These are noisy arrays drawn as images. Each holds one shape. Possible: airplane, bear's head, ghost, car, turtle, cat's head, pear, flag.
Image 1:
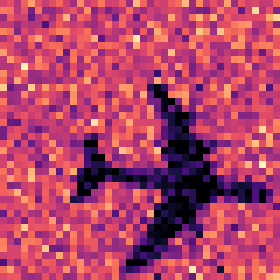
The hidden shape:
airplane
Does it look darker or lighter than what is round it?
darker
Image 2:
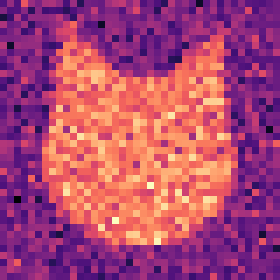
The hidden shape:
cat's head
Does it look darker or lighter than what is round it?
lighter
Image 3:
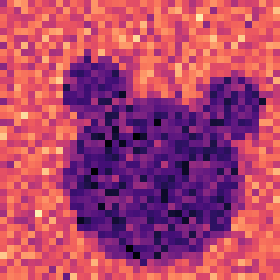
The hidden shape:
bear's head
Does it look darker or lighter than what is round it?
darker
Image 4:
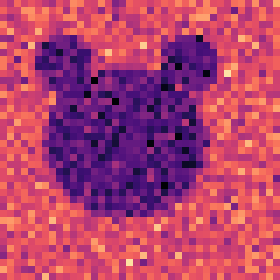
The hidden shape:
bear's head
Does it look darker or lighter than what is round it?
darker
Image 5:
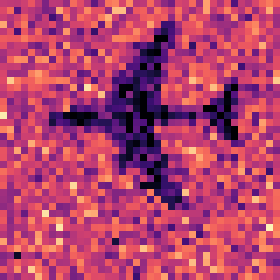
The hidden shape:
airplane
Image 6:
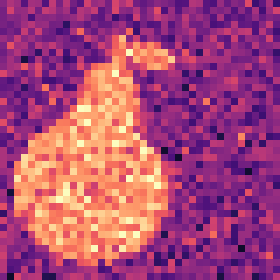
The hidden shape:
pear
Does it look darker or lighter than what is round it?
lighter
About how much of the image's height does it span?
nearly all
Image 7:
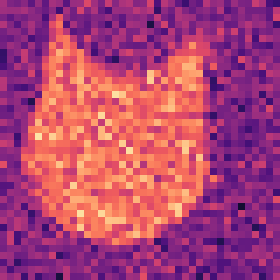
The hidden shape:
cat's head
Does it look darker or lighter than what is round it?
lighter
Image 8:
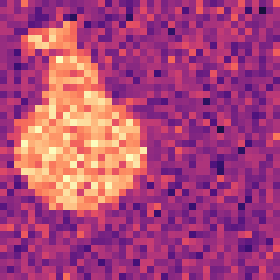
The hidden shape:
pear
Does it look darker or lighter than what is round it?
lighter
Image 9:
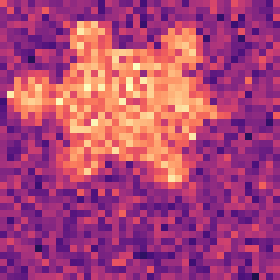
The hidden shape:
turtle
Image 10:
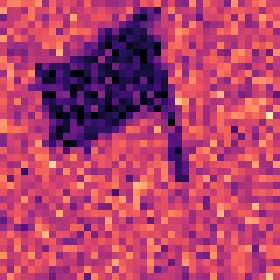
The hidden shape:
flag
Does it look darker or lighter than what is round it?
darker
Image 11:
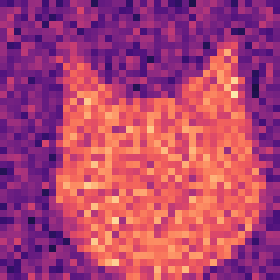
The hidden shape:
cat's head
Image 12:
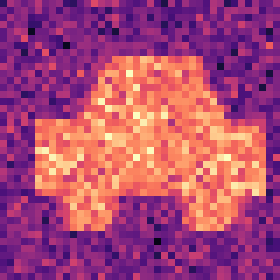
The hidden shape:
car
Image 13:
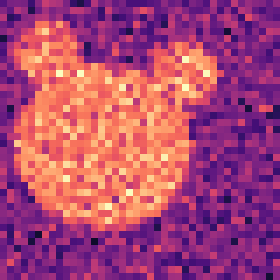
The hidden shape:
bear's head
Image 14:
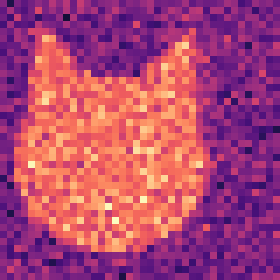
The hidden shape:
cat's head
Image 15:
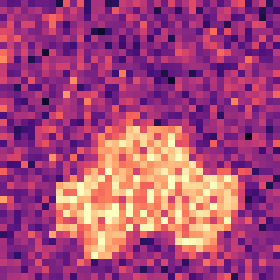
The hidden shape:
car
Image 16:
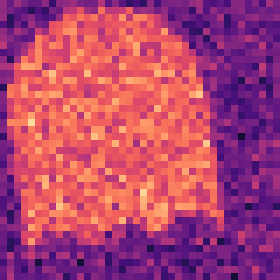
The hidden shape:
ghost
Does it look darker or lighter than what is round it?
lighter
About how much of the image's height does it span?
nearly all
